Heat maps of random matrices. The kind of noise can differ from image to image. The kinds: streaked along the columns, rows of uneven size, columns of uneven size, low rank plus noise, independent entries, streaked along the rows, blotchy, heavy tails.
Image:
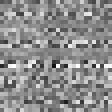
rows of uneven size
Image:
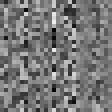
columns of uneven size
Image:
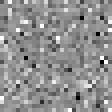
heavy tails
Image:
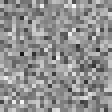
independent entries
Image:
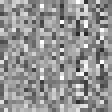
columns of uneven size
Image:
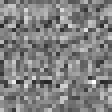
low rank plus noise
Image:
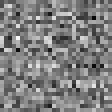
low rank plus noise
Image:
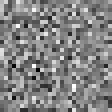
low rank plus noise
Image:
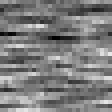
streaked along the rows
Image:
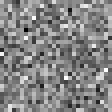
independent entries
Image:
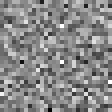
low rank plus noise
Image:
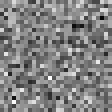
independent entries
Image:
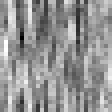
streaked along the columns
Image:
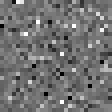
heavy tails
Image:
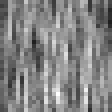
streaked along the columns
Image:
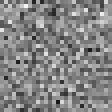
independent entries
